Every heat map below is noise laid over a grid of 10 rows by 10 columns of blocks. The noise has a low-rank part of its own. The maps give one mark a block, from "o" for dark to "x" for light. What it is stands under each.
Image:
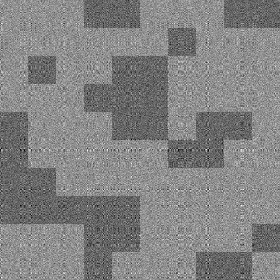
xxxooxxxoo
xxxxxxoxxx
xoxxooxxxx
xxxoooxxxx
oxxxooxoox
oxxxxxooxx
ooxxxxxxxx
oooooxxxxx
xxxooxxxxo
xxxoxxxoox
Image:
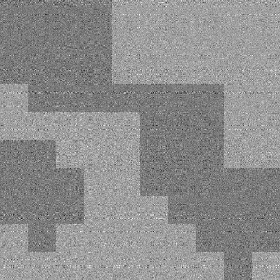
ooooxxxxxx
ooooxxxxxx
ooooxxxxxx
xoooooooxx
xxxxxoooxx
ooxxxoooxx
oooxxooooo
oooxxxoooo
xoxxxxxooo
xxxxxxxxox
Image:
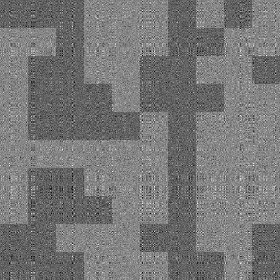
oooxxxoxox
xxoxxxooxx
xooxxooxxo
xoooxoooxx
xooooxoxxx
xxxxxxoxxx
xooxxxoxxx
xoooxxoxxx
ooxxxooxxo
oooxxxooxo
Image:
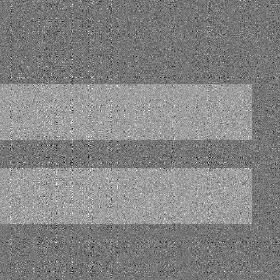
oooooooooo
oooooooooo
oooooooooo
xxxxxxxxxo
xxxxxxxxxo
oooooooooo
xxxxxxxxxo
xxxxxxxxxo
oooooooooo
oooooooooo
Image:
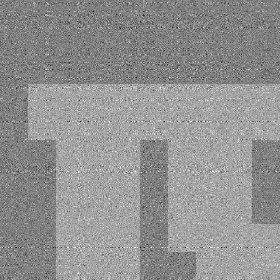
oooooooooo
oooooooooo
oooooooooo
oxxxxxxxxx
oxxxxxxxxx
ooxxxoxxxo
ooxxxoxxxo
ooxxxoxxxo
ooxxxoxxxx
ooxxxooxxx
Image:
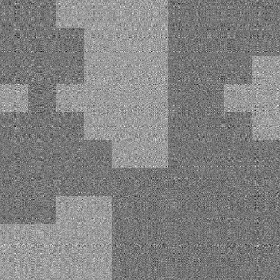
ooxxxxoooo
oooxxxoooo
oooxxxooox
xoxxxxooxx
oooxxxooox
ooooxxoooo
oooooooooo
ooxxoooooo
xxxxoooooo
xxxxoooooo
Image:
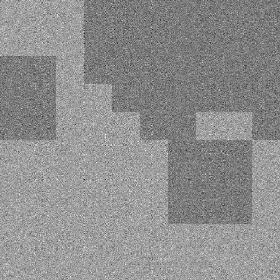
xxxooooooo
xxxooooooo
ooxooooooo
ooxxoooooo
ooxxxooxxo
xxxxxxooox
xxxxxxooox
xxxxxxooox
xxxxxxxxxx
xxxxxxxxxx
